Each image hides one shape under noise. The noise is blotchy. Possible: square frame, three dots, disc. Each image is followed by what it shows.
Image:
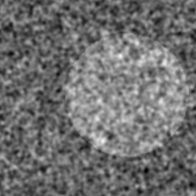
disc
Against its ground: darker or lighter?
lighter
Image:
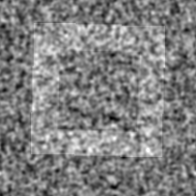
square frame
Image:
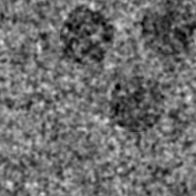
three dots
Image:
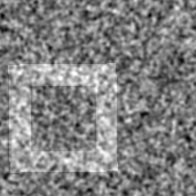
square frame
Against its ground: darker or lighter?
lighter
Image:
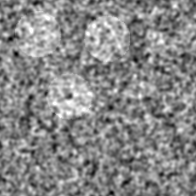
three dots
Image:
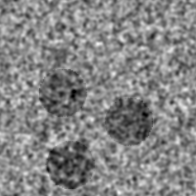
three dots
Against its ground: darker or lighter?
darker
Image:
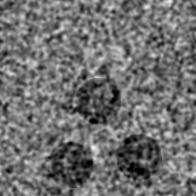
three dots
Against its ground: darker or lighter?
darker
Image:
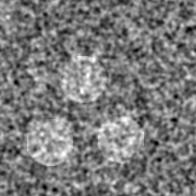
three dots
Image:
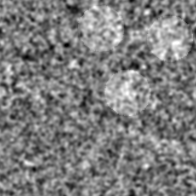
three dots
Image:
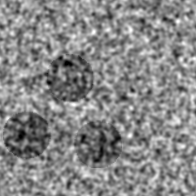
three dots
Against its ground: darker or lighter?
darker
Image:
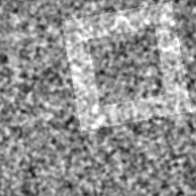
square frame
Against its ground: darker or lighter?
lighter
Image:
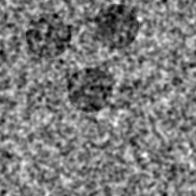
three dots
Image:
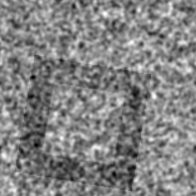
square frame
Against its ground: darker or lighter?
darker
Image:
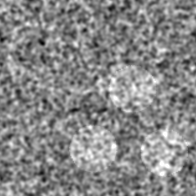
three dots
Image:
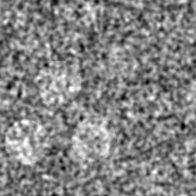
three dots
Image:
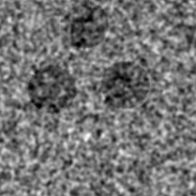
three dots
